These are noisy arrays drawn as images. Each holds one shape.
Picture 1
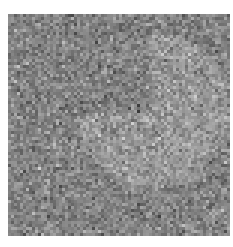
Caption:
light disc with a wedge cut out
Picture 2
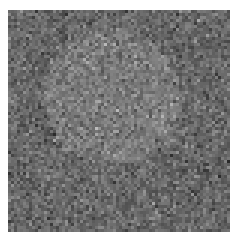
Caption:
light disc
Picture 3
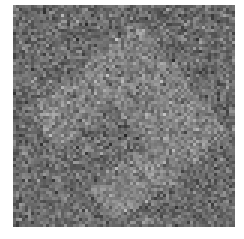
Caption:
light square with a notch
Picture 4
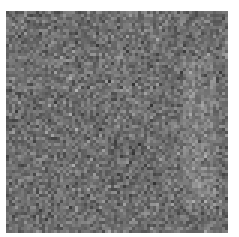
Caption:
light bar
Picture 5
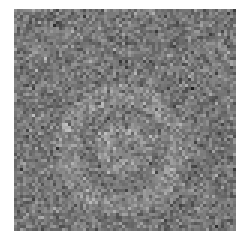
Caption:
light bullseye
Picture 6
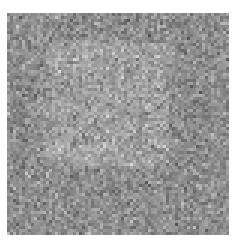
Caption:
light square
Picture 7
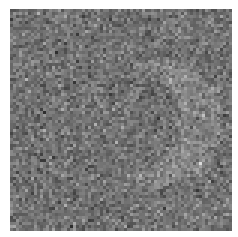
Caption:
light crescent
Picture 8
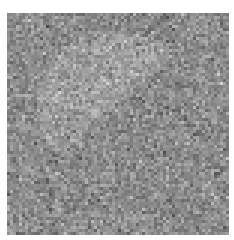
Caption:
light half disc
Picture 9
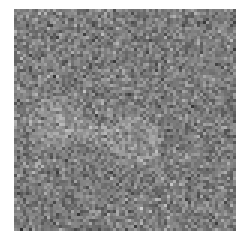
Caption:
light dumbbell
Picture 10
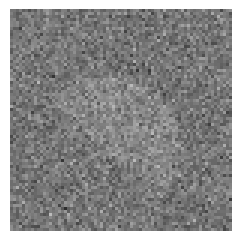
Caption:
light half disc
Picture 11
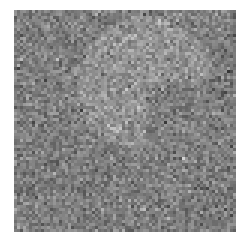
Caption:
light disc with a wedge cut out
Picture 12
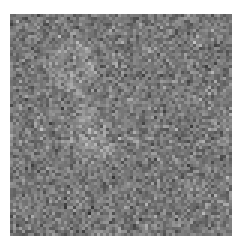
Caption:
light dumbbell
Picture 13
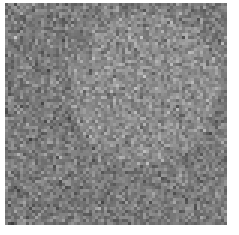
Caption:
light disc
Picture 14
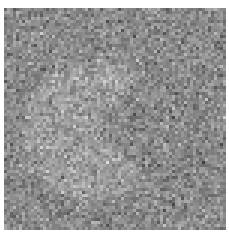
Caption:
light disc with a wedge cut out
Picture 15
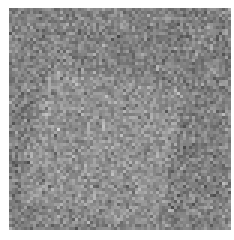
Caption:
light square
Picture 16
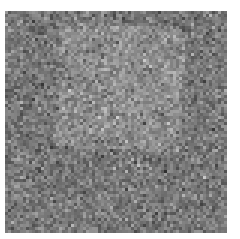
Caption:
light square
